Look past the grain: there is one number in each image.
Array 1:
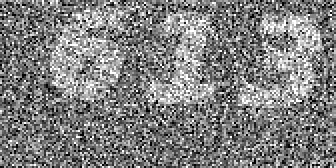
613
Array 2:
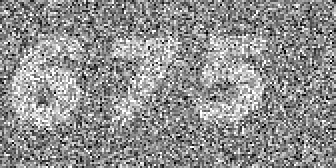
675
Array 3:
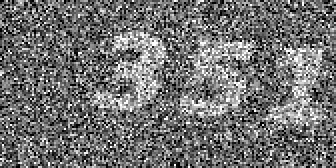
351
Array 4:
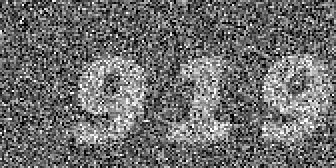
919
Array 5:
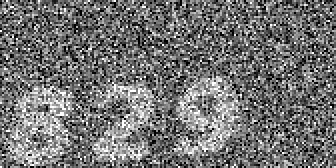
829
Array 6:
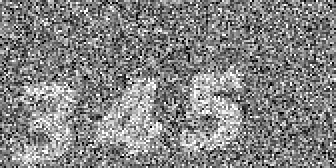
345
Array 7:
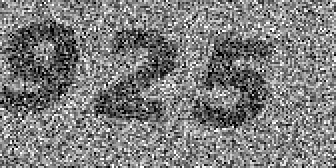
925
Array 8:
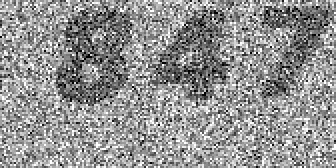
847
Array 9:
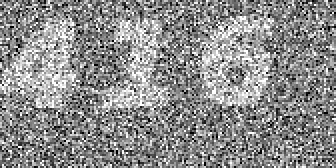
416
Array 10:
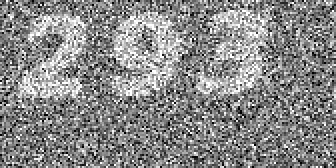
293
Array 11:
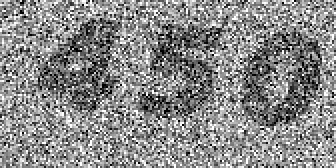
450
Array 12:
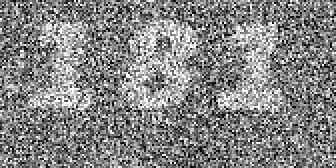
181
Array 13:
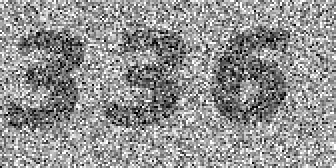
336
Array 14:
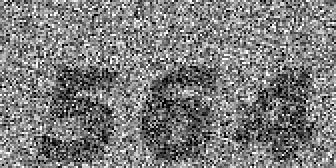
564
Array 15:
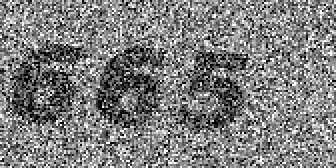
665
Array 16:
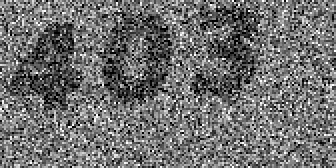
403
